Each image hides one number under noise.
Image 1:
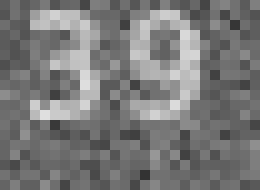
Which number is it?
39
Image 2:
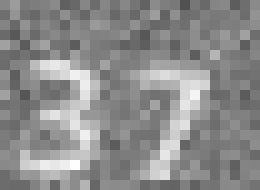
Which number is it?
37
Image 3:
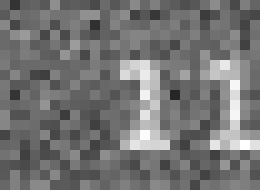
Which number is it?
11
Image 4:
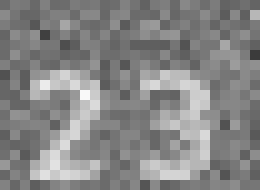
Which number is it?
23
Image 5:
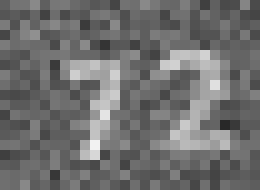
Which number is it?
72
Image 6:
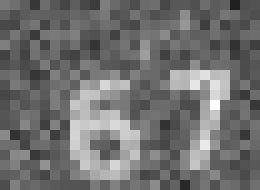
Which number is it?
67
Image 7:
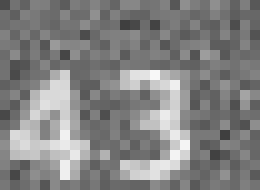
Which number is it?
43
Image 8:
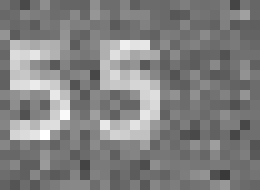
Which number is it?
55
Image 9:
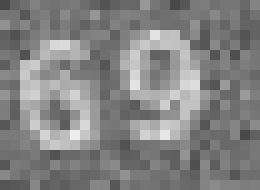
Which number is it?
69
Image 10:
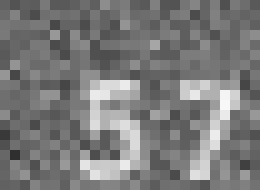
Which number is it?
57
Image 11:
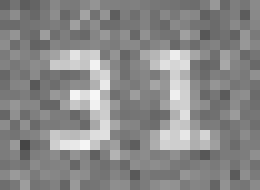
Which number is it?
31
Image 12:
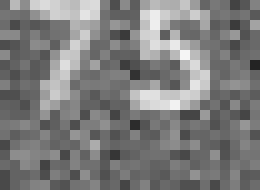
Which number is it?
75
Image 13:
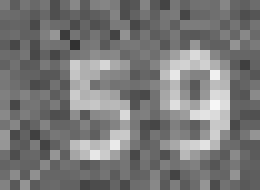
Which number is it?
59
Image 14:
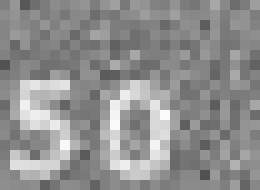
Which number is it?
50
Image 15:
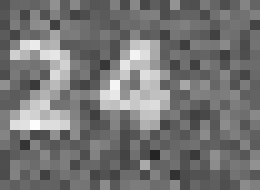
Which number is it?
24
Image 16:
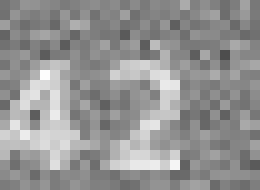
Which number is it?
42
